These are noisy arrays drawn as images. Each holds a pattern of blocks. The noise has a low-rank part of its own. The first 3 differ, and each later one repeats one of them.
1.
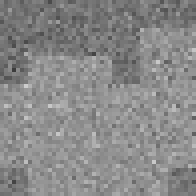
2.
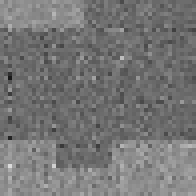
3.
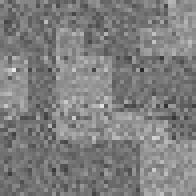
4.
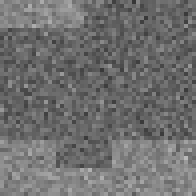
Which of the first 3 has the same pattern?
2
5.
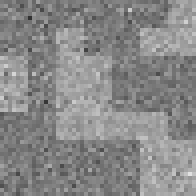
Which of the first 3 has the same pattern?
3
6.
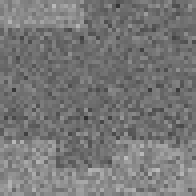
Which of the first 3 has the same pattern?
2
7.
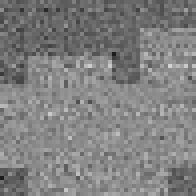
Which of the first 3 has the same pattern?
1
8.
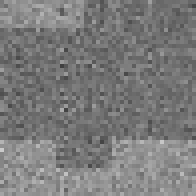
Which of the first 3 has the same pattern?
2
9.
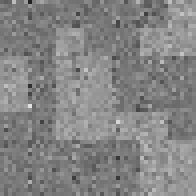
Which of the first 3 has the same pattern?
3
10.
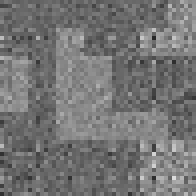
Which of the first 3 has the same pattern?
3
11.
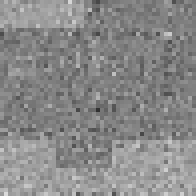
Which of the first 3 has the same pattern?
2
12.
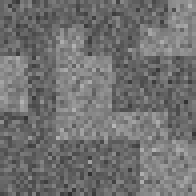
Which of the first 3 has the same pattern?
3
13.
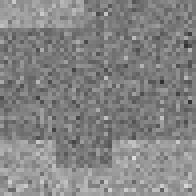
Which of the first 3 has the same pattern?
2
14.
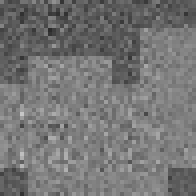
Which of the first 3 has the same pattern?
1
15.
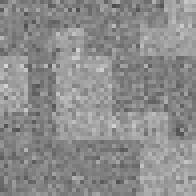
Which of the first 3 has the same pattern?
3
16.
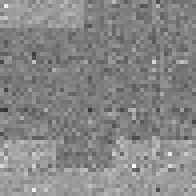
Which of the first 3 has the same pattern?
2
